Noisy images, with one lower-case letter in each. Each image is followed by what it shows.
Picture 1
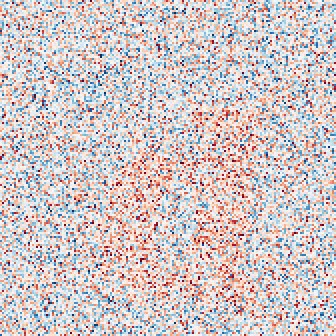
d
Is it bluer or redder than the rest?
redder
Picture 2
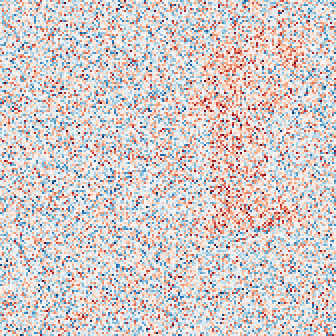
f
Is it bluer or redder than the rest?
redder
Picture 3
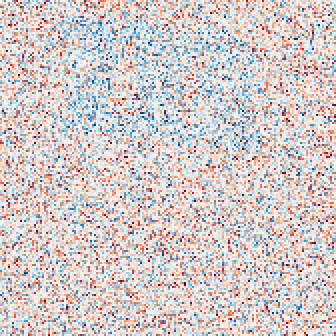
m
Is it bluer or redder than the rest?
bluer
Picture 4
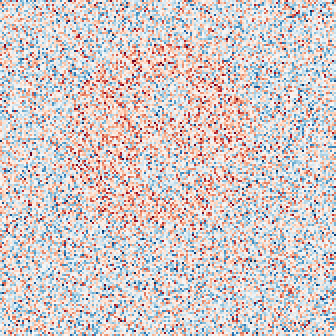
e
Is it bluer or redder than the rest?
redder
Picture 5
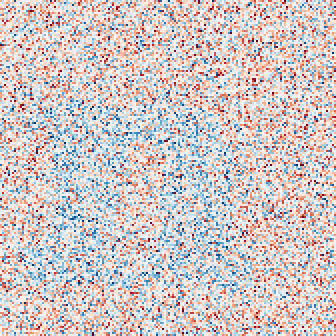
n
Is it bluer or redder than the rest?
bluer
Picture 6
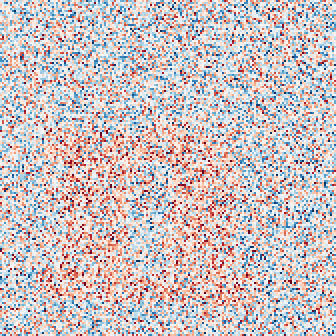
n
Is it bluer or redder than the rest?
redder
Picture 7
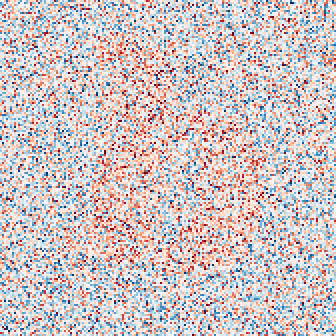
b
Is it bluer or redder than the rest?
redder
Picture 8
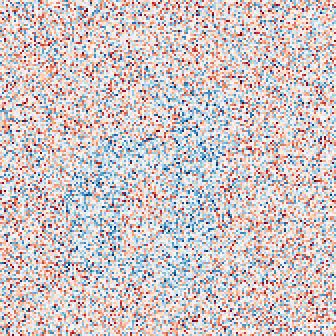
d
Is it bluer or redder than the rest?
bluer
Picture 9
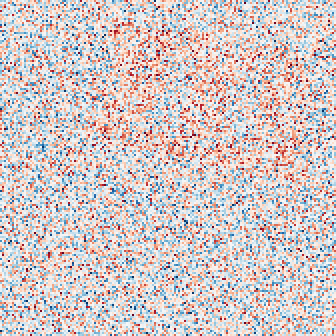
m
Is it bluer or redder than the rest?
redder
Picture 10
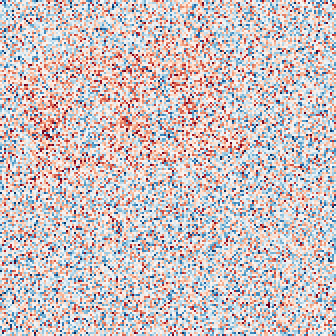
m
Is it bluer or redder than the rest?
redder
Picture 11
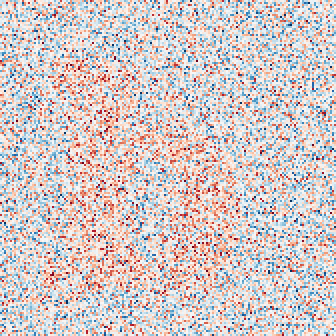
b
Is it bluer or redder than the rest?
redder
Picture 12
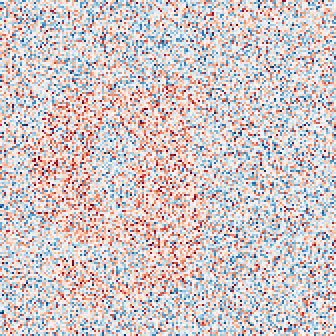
g
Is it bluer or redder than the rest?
redder
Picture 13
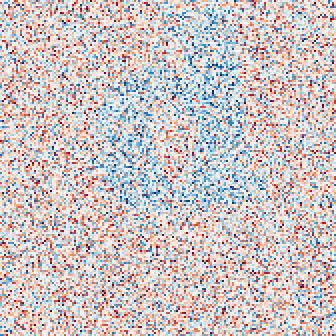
d
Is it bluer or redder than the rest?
bluer
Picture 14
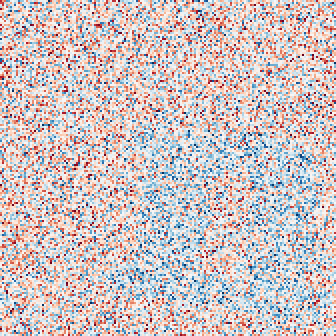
n
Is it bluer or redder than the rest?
bluer
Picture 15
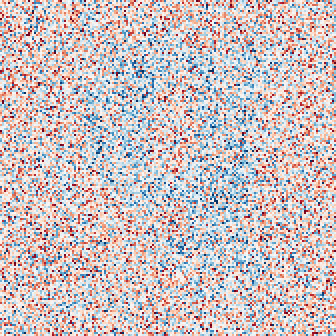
q
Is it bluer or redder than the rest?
bluer
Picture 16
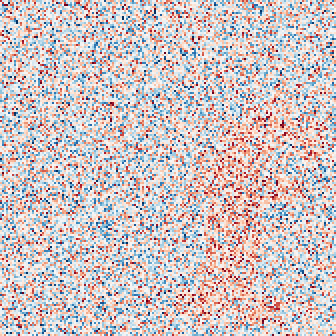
f
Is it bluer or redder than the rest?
redder
